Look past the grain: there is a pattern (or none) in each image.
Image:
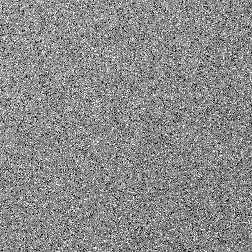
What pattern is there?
a smooth slope
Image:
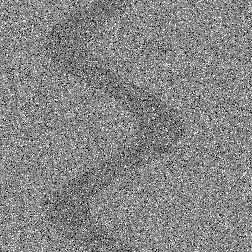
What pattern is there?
a wavy band
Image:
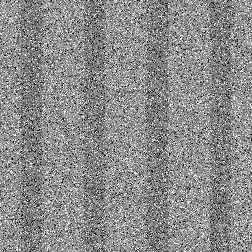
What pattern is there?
vertical stripes
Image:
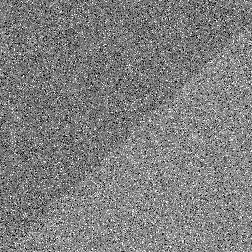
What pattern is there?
a sharp edge
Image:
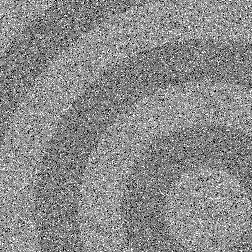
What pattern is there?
rings round one point
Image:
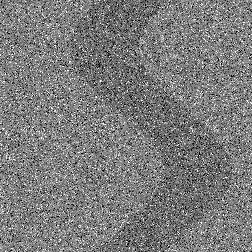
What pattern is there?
a wavy band
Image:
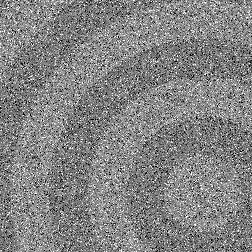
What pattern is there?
rings round one point
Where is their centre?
bottom right
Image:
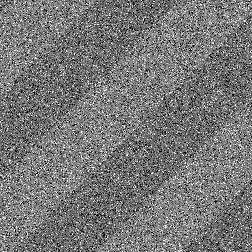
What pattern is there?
diagonal stripes
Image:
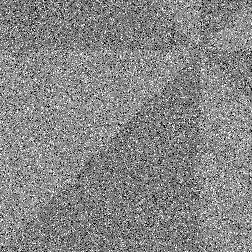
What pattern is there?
spokes from one point
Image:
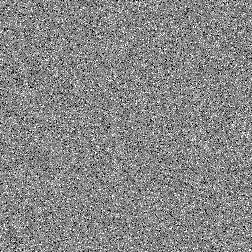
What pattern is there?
only noise
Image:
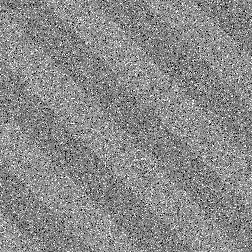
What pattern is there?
diagonal stripes
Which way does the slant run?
top left to bottom right
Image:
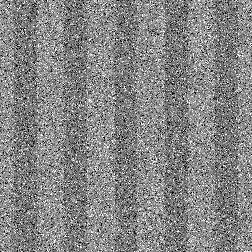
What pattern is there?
vertical stripes
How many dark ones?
5
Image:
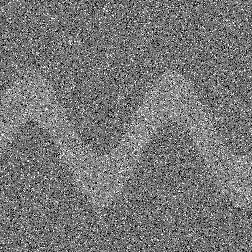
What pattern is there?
a wavy band
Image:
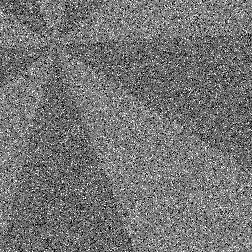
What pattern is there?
spokes from one point
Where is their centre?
top left
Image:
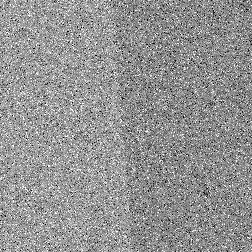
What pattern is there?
a sharp edge
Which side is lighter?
left
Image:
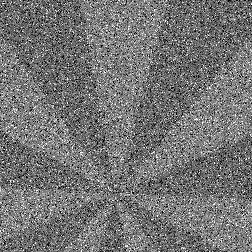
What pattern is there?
spokes from one point
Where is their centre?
bottom middle
